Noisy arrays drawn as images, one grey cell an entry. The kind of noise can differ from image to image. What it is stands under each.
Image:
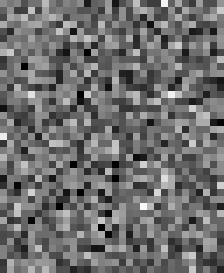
independent entries
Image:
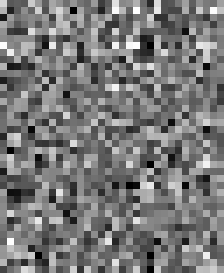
low rank plus noise
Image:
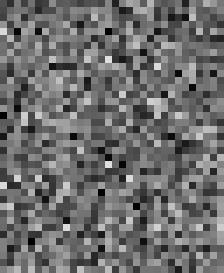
independent entries
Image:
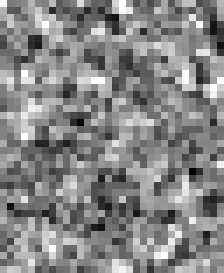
blotchy
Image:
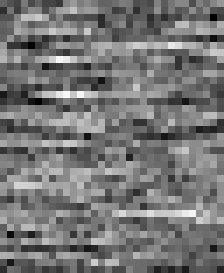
streaked along the rows
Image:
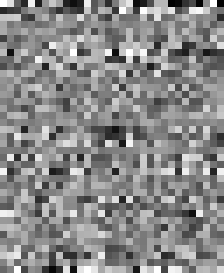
rows of uneven size
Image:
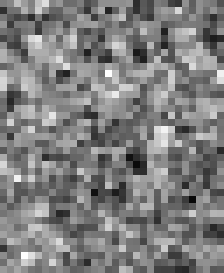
blotchy
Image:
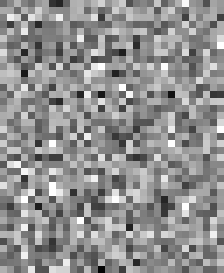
low rank plus noise
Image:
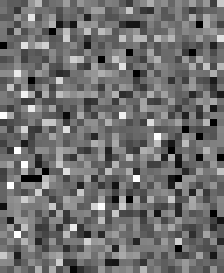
heavy tails
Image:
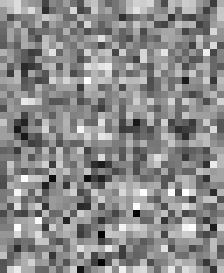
low rank plus noise
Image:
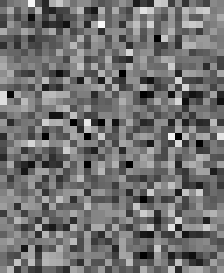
low rank plus noise
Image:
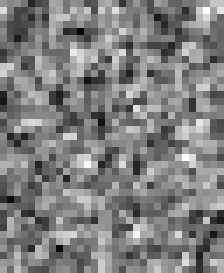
blotchy
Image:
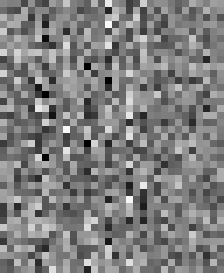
columns of uneven size
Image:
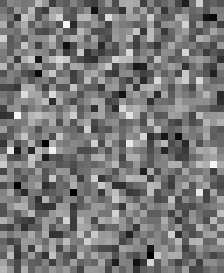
independent entries
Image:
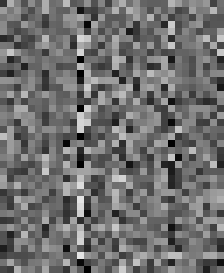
columns of uneven size
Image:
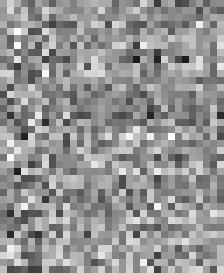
low rank plus noise
